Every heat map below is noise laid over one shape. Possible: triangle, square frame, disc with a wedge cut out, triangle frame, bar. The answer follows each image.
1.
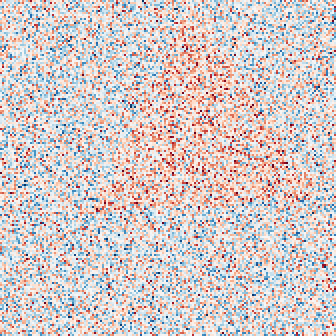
triangle
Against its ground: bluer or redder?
redder
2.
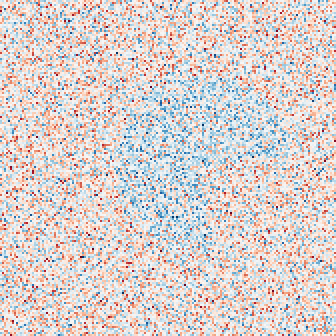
disc with a wedge cut out
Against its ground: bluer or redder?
bluer
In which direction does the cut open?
down and right
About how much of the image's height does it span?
half
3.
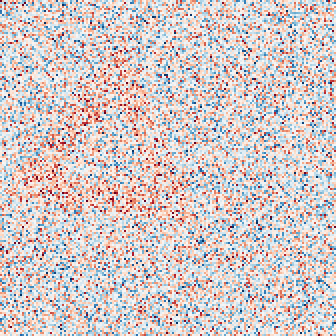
triangle frame
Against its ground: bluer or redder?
redder
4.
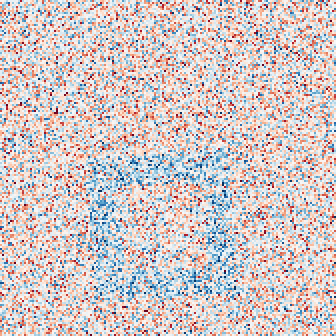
square frame
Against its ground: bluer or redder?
bluer
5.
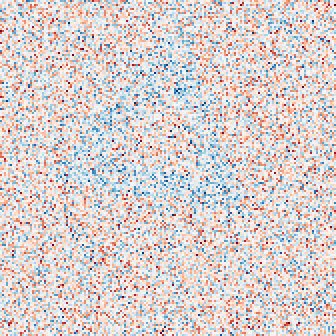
triangle frame
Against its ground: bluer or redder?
bluer
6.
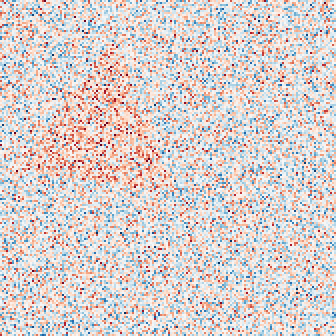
triangle
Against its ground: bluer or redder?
redder
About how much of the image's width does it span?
half
